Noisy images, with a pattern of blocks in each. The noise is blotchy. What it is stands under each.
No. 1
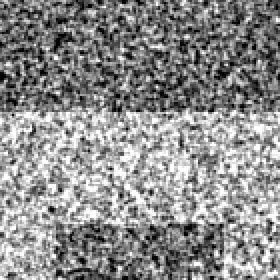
left and right mirror each other
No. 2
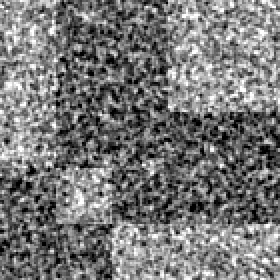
mirrored about the diagonal from the bottom left
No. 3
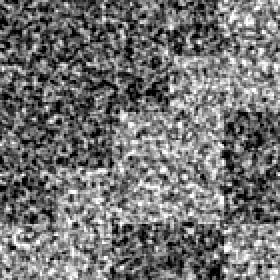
mirrored about the diagonal from the top left
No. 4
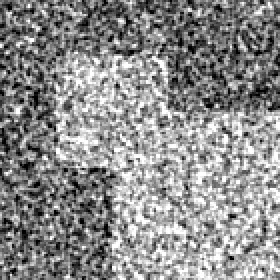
mirrored about the diagonal from the top left
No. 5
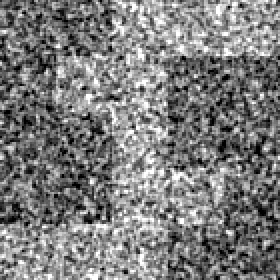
the same after a half turn
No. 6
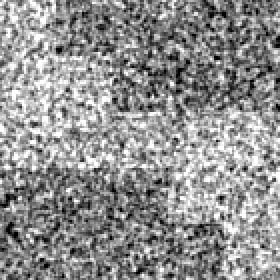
the same after a half turn
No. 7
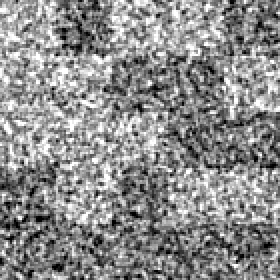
no symmetry
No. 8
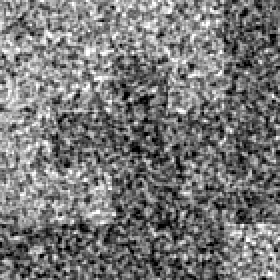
mirrored about the diagonal from the top left
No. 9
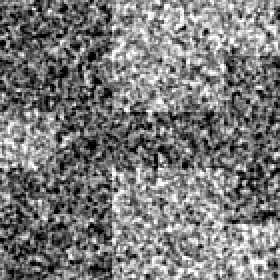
top and bottom mirror each other
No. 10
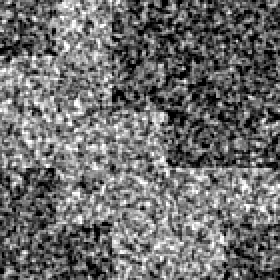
mirrored about the diagonal from the bottom left
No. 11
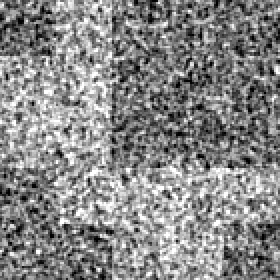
mirrored about the diagonal from the bottom left
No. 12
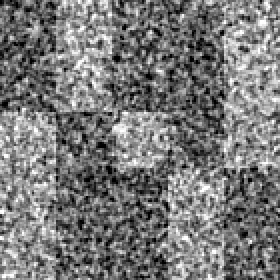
the same after a half turn
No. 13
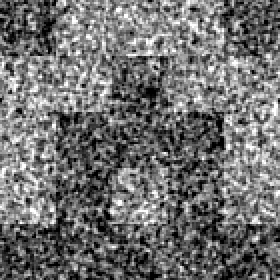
left and right mirror each other
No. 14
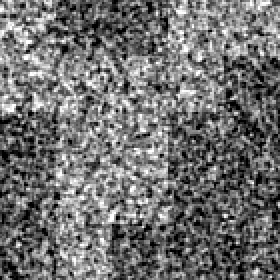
no symmetry
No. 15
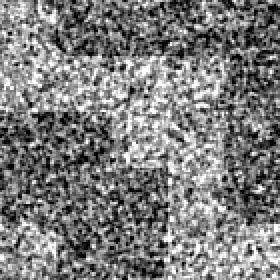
mirrored about the diagonal from the bottom left
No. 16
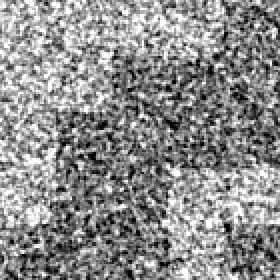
mirrored about the diagonal from the top left
